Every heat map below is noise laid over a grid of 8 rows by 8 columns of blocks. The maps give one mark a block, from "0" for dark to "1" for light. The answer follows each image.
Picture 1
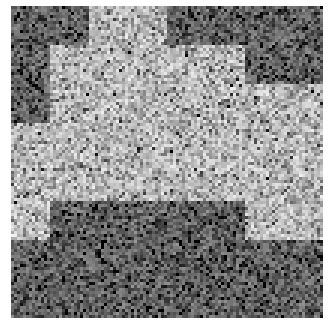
00110000
01111100
01111111
11111111
11111111
10000011
00000000
00000000
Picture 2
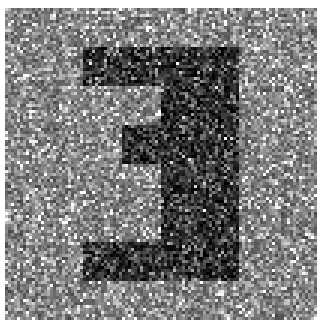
11111111
11000011
11110011
11100011
11110011
11110011
11000011
11111111
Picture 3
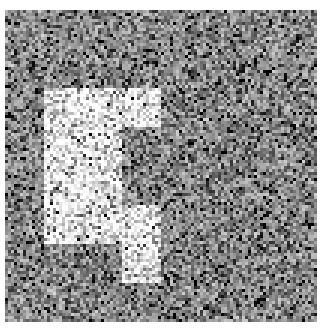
00000000
00000000
01110000
01100000
01100000
01110000
00010000
00000000
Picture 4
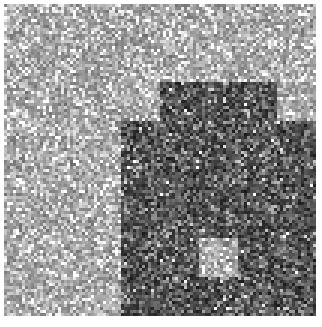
11111111
11111111
11110001
11100000
11100000
11100000
11100100
11100000
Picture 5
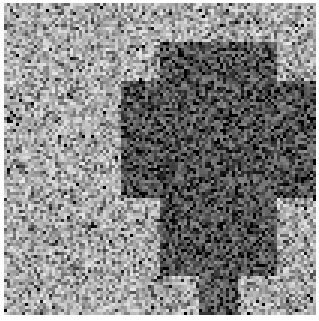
11111111
11110001
11100000
11100000
11100000
11110001
11110001
11111011
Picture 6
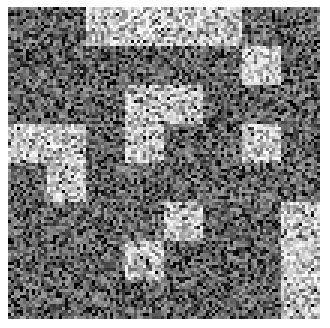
00111100
00000010
00011000
11010010
01000000
00001001
00010001
00000001
